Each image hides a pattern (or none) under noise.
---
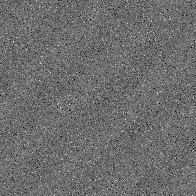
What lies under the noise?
diagonal stripes
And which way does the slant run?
bottom left to top right
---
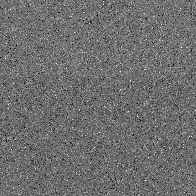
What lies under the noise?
a sharp edge
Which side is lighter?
top
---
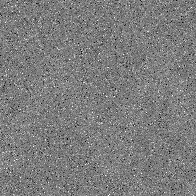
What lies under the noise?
a wavy band
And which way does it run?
left to right
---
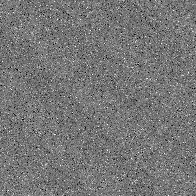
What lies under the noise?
diagonal stripes
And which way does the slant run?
top left to bottom right
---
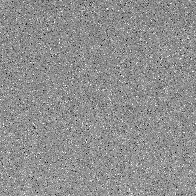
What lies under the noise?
a smooth slope
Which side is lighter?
bottom
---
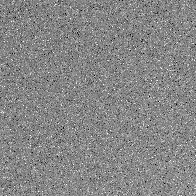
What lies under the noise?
a smooth slope
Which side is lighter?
bottom right
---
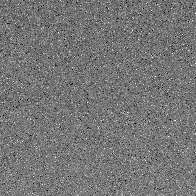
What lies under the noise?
a smooth slope
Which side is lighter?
bottom
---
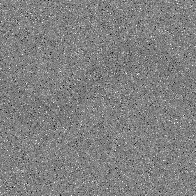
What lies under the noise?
a wavy band
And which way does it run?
left to right
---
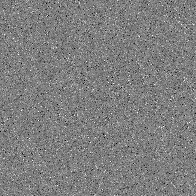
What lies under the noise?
only noise
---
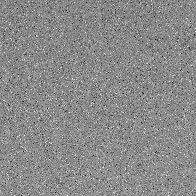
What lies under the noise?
a smooth slope
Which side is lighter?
bottom
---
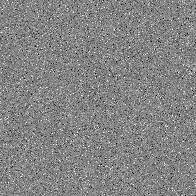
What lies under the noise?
only noise
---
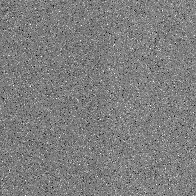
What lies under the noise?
a sharp edge
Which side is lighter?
right
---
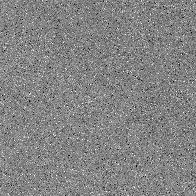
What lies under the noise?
a sharp edge
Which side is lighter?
bottom left
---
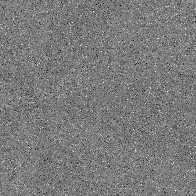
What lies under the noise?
spokes from one point
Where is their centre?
middle left
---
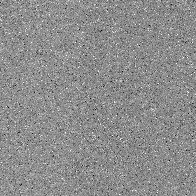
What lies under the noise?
a sharp edge
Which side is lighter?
left
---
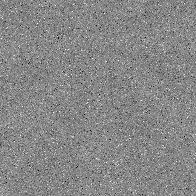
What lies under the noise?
spokes from one point
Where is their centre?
top middle
